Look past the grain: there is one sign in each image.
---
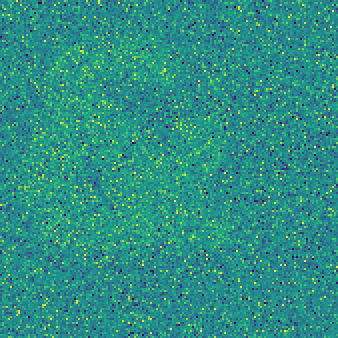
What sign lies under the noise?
ampersand
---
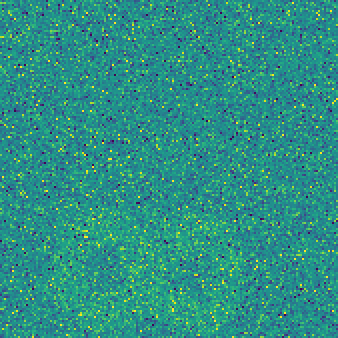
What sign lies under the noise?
infinity sign
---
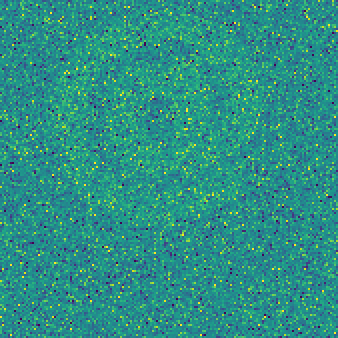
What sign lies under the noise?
at sign
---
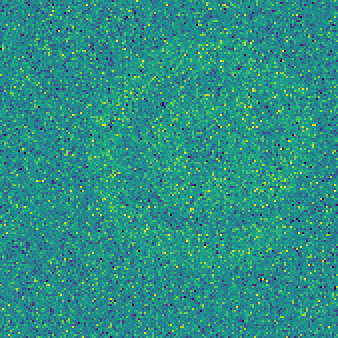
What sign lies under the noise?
at sign
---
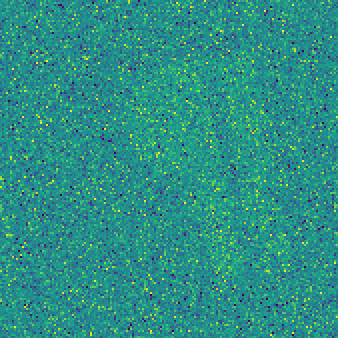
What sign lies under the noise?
pilcrow
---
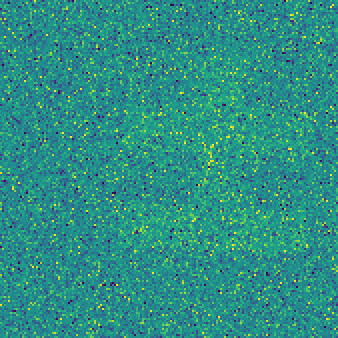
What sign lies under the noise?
plus-minus sign
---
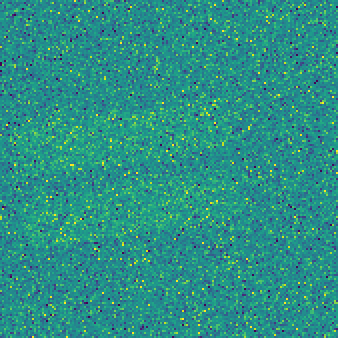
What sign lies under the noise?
equals sign
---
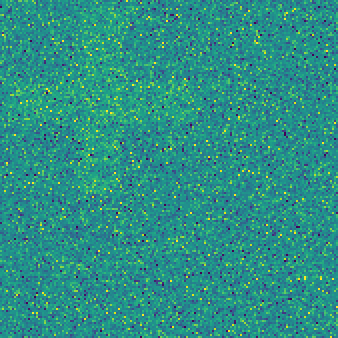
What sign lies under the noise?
plus sign
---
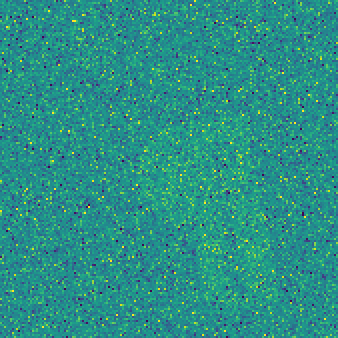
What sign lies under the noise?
pilcrow
